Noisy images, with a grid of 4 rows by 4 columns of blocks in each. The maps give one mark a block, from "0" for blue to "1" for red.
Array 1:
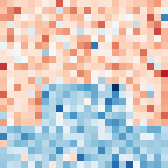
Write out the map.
1 1 1 1
1 1 1 1
1 0 0 1
0 0 0 0
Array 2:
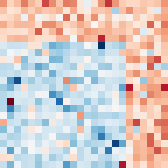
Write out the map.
1 1 1 1
0 0 0 1
0 0 0 1
0 0 0 1
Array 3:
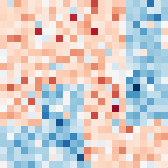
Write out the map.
1 1 1 0
1 1 1 0
1 0 1 0
0 0 1 1
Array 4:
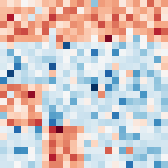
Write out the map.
1 1 1 1
0 0 0 0
1 0 0 0
0 1 0 0
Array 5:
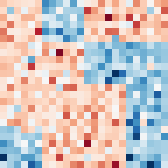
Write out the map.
1 0 1 1
1 1 0 0
1 1 1 0
0 1 1 0
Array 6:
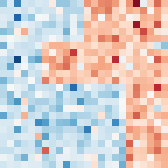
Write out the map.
0 0 1 1
0 1 1 1
0 0 0 1
0 0 0 1
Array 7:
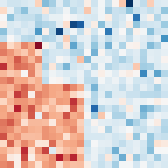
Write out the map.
0 0 0 0
1 0 0 0
1 1 0 0
1 1 0 0
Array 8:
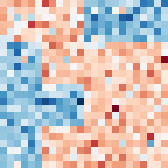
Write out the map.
1 1 0 0
0 1 1 1
0 0 1 1
0 1 1 1
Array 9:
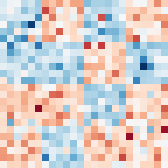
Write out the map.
0 1 0 1
0 0 1 0
1 1 0 1
1 0 1 1
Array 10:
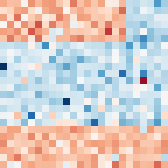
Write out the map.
1 1 1 0
0 0 0 0
0 0 0 0
1 1 1 1
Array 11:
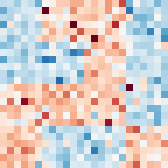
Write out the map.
0 1 1 0
0 0 1 0
1 1 1 0
1 0 0 1
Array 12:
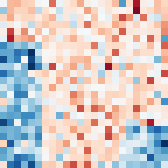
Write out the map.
1 1 1 1
0 1 1 1
0 1 1 1
0 1 1 0
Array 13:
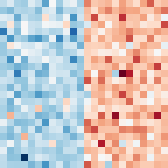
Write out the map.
0 0 1 1
0 0 1 1
0 0 1 1
0 0 1 1
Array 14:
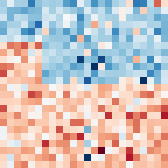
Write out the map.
0 0 0 0
1 0 0 0
1 1 1 1
1 1 1 1
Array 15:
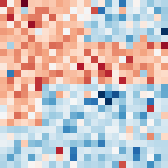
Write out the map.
1 1 0 0
1 1 1 1
1 0 0 0
0 0 0 0
